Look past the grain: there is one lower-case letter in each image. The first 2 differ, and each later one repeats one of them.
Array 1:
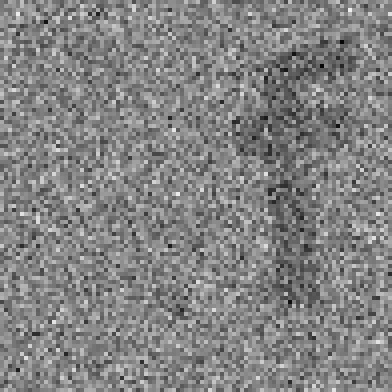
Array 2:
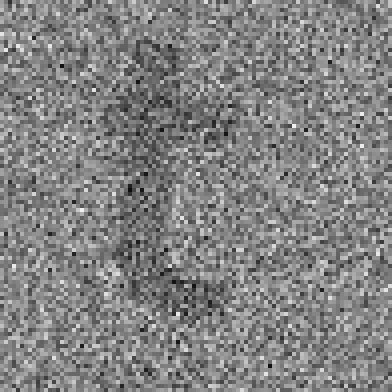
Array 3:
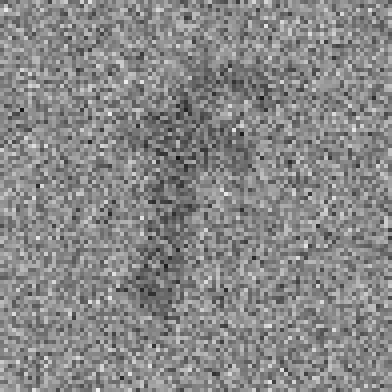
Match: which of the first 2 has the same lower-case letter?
1
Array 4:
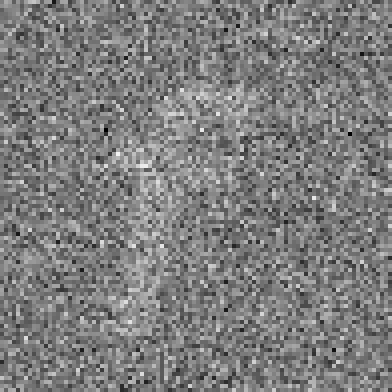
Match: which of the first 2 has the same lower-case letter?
1
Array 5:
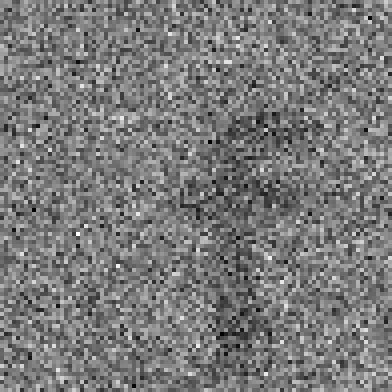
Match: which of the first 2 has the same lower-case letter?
1
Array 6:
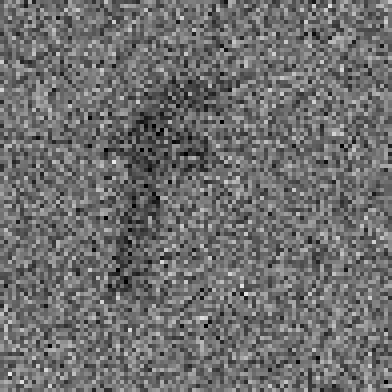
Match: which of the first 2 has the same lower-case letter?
1
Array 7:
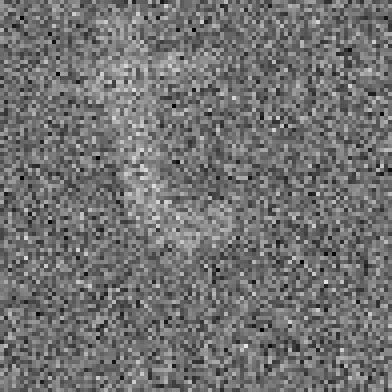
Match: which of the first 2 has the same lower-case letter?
2
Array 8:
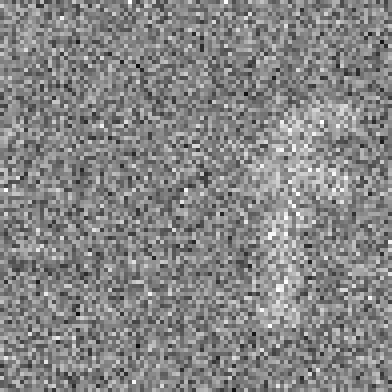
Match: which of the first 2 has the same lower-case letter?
1
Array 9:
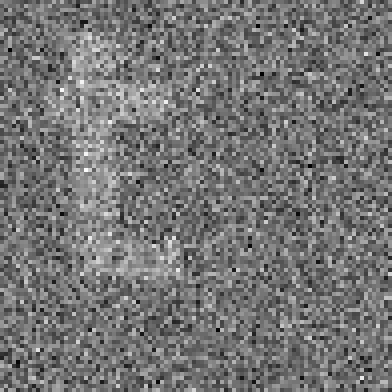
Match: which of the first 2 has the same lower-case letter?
2
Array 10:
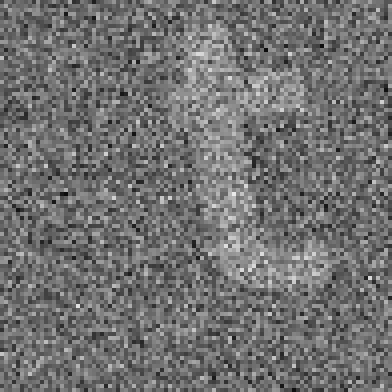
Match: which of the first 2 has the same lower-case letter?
2
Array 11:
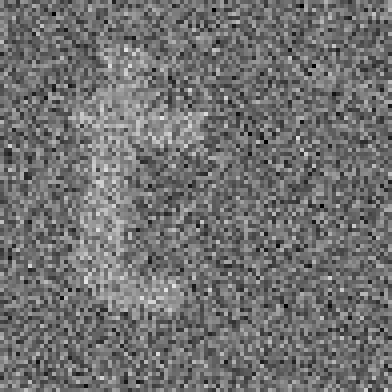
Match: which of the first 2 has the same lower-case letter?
2
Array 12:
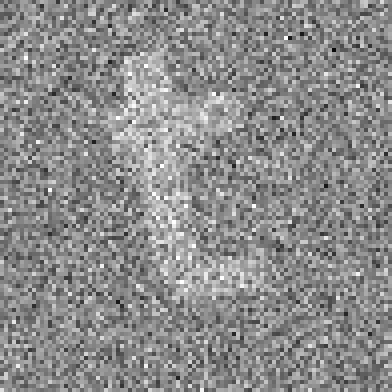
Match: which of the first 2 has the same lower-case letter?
2
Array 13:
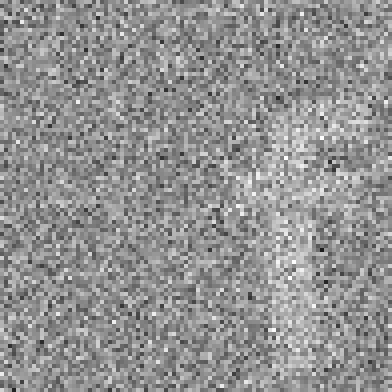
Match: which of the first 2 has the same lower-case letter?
1
